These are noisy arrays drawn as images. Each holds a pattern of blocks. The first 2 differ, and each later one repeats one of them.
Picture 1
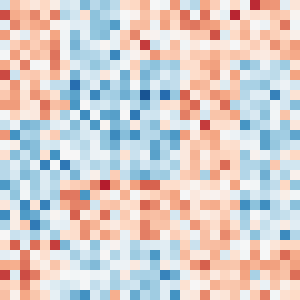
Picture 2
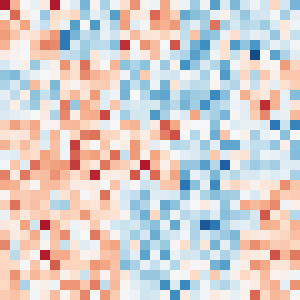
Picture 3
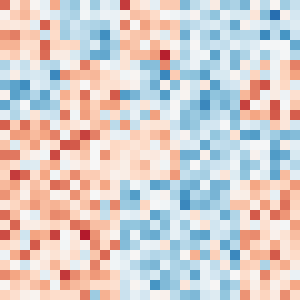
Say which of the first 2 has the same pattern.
2
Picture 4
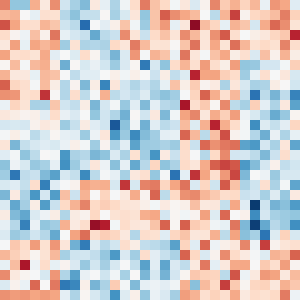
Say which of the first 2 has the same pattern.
1
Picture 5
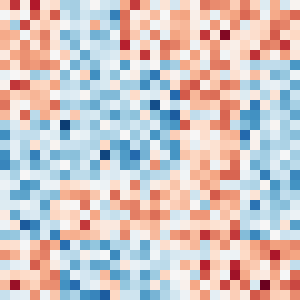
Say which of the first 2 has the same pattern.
1
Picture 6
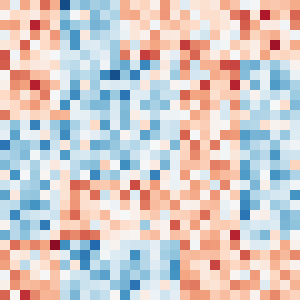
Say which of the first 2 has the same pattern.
1
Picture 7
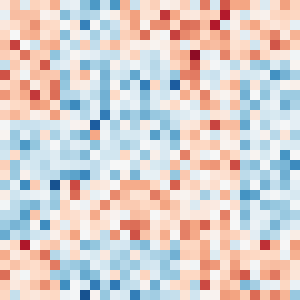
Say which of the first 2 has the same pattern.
1
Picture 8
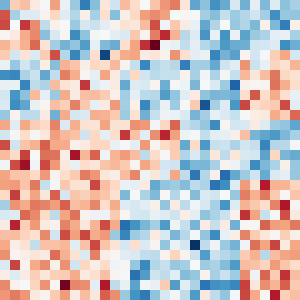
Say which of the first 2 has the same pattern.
2
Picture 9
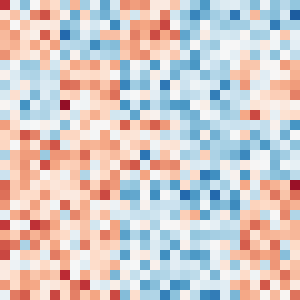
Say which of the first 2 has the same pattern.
2
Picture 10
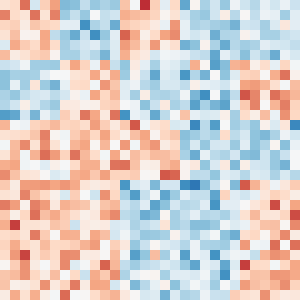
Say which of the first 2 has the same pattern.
2
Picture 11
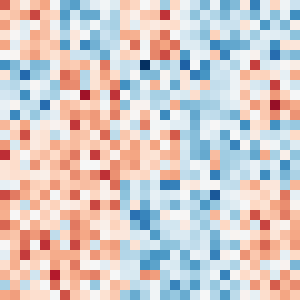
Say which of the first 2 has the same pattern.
2
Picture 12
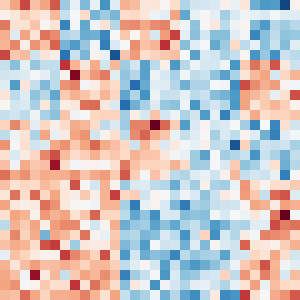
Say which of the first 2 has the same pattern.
2
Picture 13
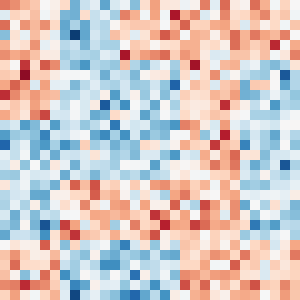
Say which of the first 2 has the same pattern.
1
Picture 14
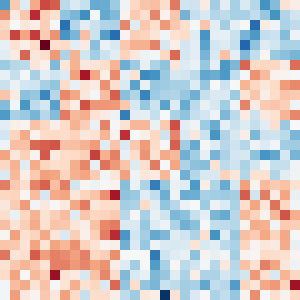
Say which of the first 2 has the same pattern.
2
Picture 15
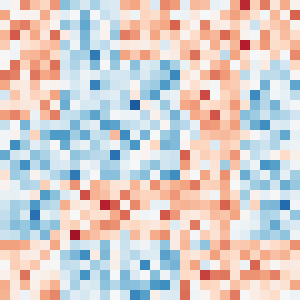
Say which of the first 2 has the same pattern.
1
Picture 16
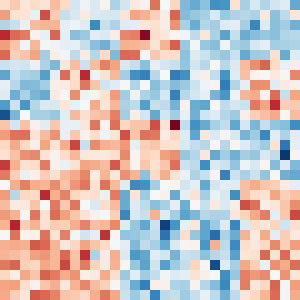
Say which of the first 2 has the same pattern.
2
